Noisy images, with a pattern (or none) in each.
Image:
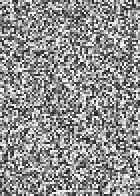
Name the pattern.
only noise
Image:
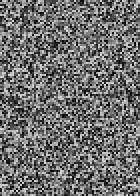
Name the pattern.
only noise
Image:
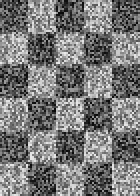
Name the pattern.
a checkerboard
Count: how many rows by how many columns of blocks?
6 by 5
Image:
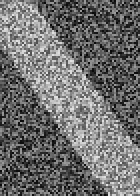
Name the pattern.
a diagonal band
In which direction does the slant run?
top left to bottom right
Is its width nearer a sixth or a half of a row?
a half
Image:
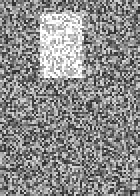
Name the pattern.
one block
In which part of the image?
top middle
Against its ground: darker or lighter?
lighter
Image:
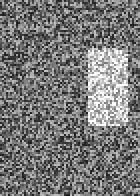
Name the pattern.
one block
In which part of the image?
middle right
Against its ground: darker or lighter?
lighter
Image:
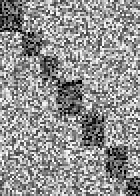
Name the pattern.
blocks along the diagonal
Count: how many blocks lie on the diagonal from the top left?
7
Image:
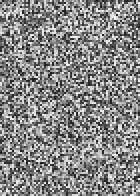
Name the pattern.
only noise
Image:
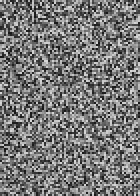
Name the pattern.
only noise
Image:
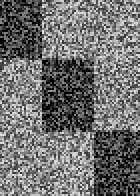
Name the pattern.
blocks along the diagonal
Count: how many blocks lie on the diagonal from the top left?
3
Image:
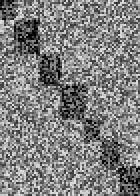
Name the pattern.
blocks along the diagonal
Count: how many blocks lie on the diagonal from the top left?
7
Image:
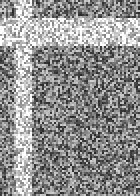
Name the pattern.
bands of rows crossing bands of columns
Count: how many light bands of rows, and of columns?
1 and 1
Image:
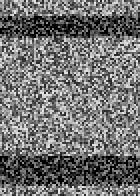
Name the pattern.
bands of rows
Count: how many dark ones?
2
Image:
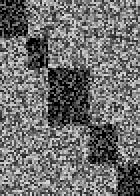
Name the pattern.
blocks along the diagonal
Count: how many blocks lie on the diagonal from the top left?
5
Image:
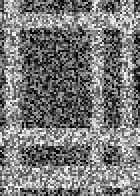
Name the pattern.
bands of rows crossing bands of columns
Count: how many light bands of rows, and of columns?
3 and 3
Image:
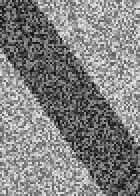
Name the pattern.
a diagonal band
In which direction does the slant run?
top left to bottom right
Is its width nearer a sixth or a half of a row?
a half
